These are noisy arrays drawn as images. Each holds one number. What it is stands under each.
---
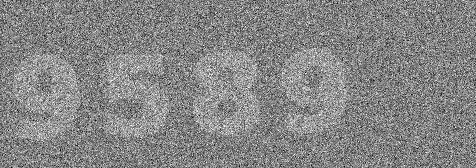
9589
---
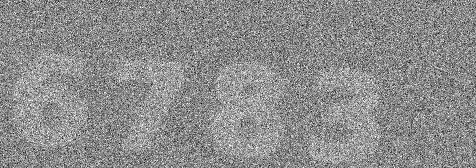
6783
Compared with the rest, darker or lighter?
lighter
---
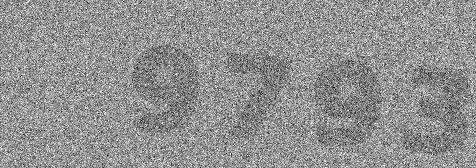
9793
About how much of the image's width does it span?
two thirds
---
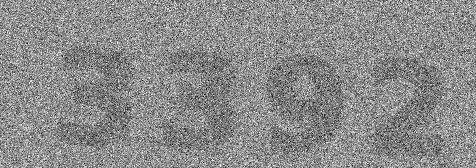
3392
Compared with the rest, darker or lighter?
darker
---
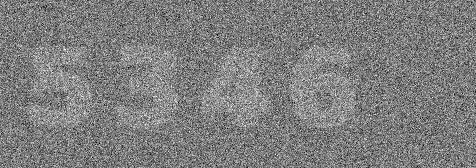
5346
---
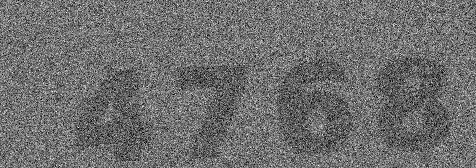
4768
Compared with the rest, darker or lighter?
darker
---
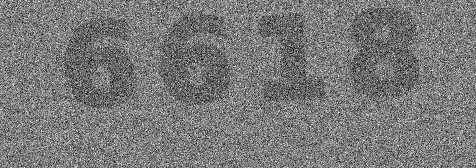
6618
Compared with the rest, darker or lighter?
darker
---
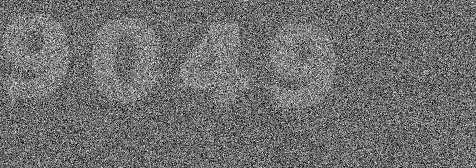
9049
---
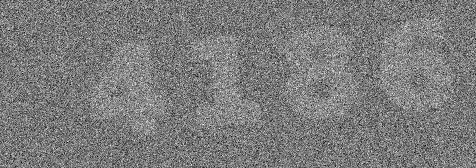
4186
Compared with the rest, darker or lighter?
lighter
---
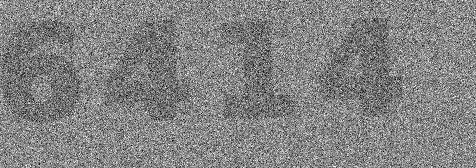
6414
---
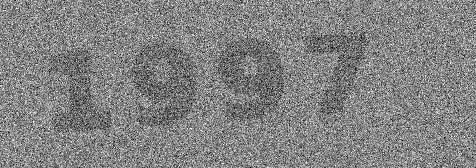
1997
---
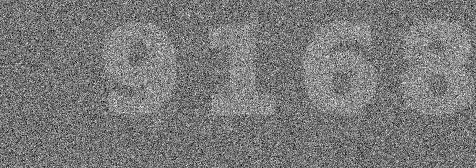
9168
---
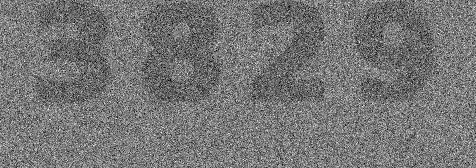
3829
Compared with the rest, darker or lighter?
darker
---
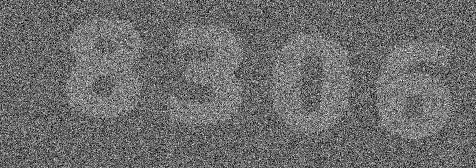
8306
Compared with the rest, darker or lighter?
lighter
